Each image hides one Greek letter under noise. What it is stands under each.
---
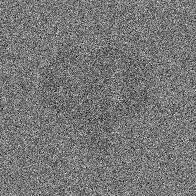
phi
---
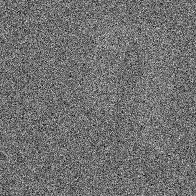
eta
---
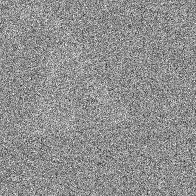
lambda
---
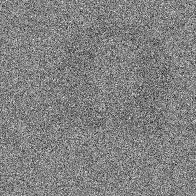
omega
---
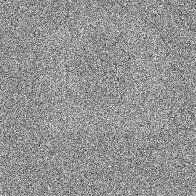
omega
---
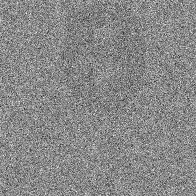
theta
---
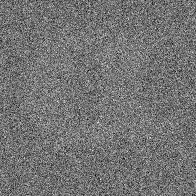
alpha
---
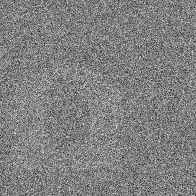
omega
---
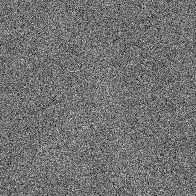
lambda
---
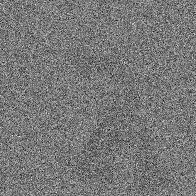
lambda
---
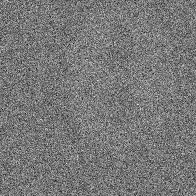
theta
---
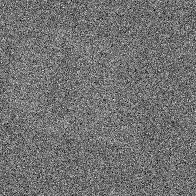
alpha
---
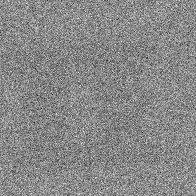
pi
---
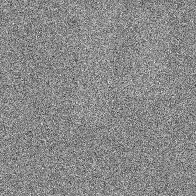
mu
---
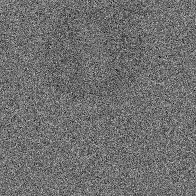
sigma
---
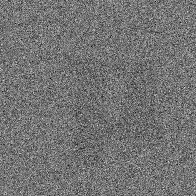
mu
